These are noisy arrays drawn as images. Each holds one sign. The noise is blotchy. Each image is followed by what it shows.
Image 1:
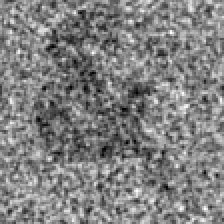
ampersand
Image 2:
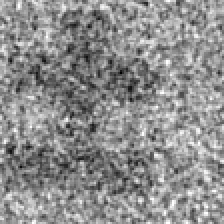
plus-minus sign
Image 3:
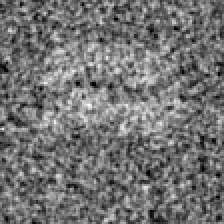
approximately sign
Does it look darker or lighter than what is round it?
lighter
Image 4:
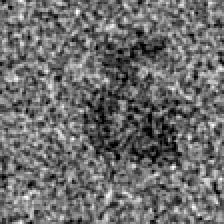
ampersand
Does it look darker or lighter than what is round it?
darker
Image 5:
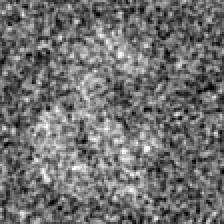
ampersand
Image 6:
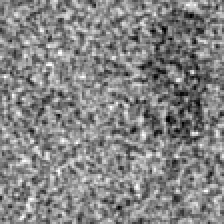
section sign
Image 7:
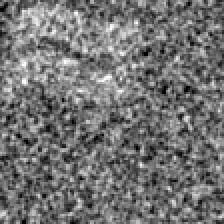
approximately sign
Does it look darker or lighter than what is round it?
lighter
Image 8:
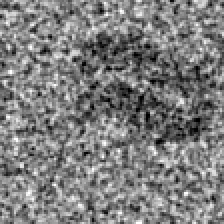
approximately sign
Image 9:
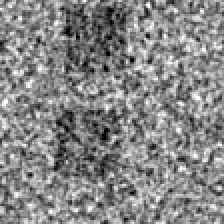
colon
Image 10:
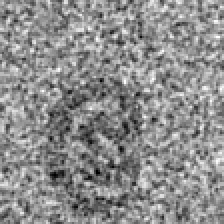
at sign
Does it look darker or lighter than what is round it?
darker
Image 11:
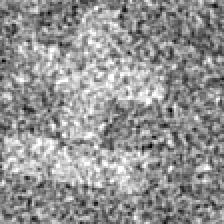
plus-minus sign
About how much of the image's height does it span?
nearly all
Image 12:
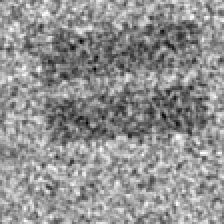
equals sign
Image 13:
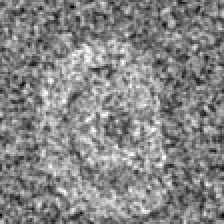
at sign
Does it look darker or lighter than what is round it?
lighter
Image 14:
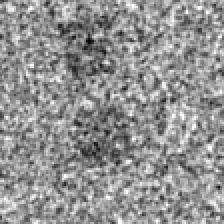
colon
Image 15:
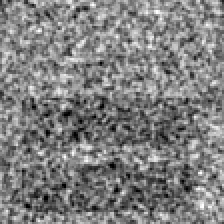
equals sign
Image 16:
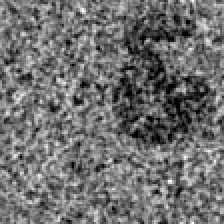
ampersand
